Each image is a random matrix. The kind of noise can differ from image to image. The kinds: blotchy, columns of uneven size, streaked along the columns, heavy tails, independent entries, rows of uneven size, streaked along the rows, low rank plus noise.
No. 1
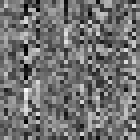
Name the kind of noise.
columns of uneven size
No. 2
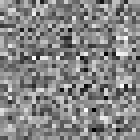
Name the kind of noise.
low rank plus noise
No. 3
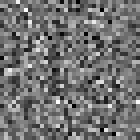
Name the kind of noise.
low rank plus noise
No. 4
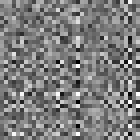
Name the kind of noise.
low rank plus noise
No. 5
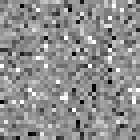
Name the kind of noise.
heavy tails
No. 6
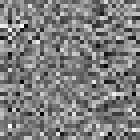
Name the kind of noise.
low rank plus noise
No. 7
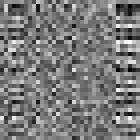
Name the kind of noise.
low rank plus noise
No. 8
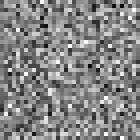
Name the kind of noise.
independent entries
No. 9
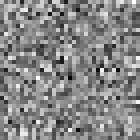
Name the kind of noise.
low rank plus noise
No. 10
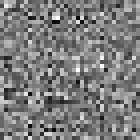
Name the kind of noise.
low rank plus noise
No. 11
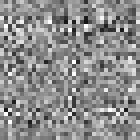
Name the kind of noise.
low rank plus noise
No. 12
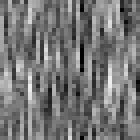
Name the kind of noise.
streaked along the columns
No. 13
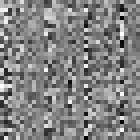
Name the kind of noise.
columns of uneven size
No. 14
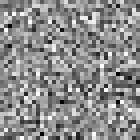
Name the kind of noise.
independent entries
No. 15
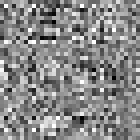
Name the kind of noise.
low rank plus noise
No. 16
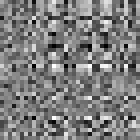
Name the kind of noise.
low rank plus noise
